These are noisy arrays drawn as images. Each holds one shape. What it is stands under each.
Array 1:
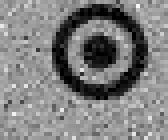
dark bullseye
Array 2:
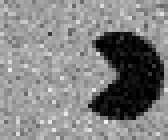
dark disc with a wedge cut out
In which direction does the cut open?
left
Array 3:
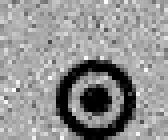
dark bullseye
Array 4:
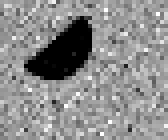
dark half disc
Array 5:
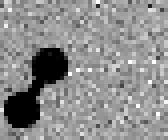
dark dumbbell
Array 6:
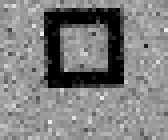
dark square frame
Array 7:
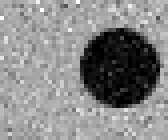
dark disc
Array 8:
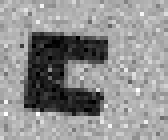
dark square with a notch
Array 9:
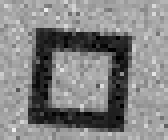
dark square frame
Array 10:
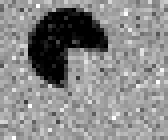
dark disc with a wedge cut out
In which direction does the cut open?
down and right
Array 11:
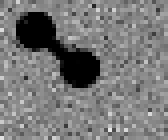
dark dumbbell
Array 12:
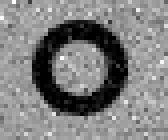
dark ring
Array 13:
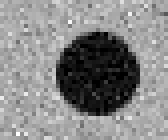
dark disc
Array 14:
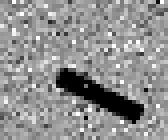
dark bar
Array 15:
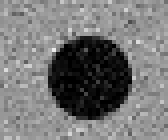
dark disc
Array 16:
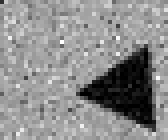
dark triangle
